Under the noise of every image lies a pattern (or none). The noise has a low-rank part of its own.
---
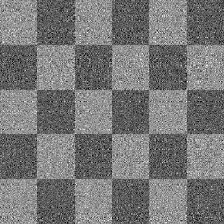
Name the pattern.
a checkerboard
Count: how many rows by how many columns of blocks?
5 by 6
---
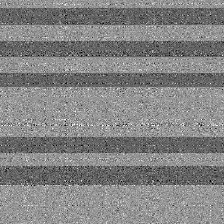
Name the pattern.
bands of rows
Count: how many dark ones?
5
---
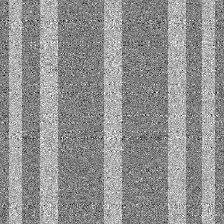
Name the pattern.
bands of columns
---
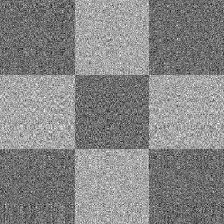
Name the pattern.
a checkerboard
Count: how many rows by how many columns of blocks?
3 by 3
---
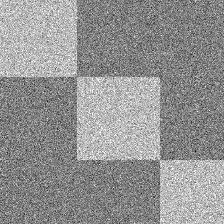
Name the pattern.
blocks along the diagonal
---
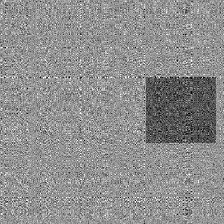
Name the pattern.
one block
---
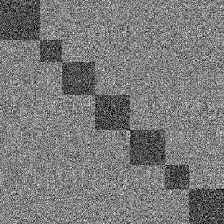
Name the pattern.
blocks along the diagonal
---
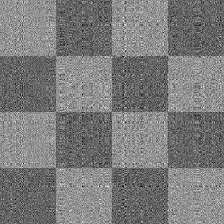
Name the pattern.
a checkerboard
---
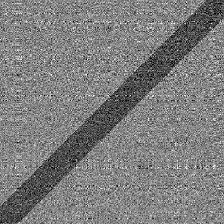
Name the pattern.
a diagonal band
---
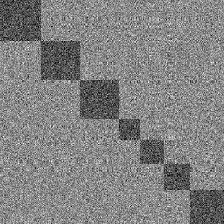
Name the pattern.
blocks along the diagonal
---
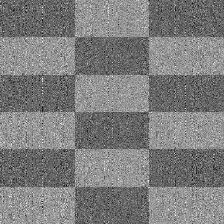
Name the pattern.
a checkerboard
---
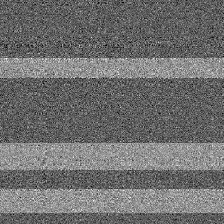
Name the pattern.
bands of rows
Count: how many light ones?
3
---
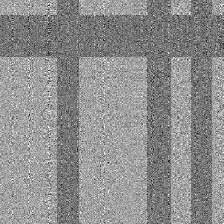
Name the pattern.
bands of rows crossing bands of columns
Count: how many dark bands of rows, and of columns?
1 and 3
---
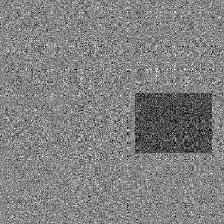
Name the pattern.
one block
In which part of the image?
middle right
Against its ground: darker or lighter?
darker
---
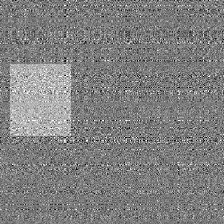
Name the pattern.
one block
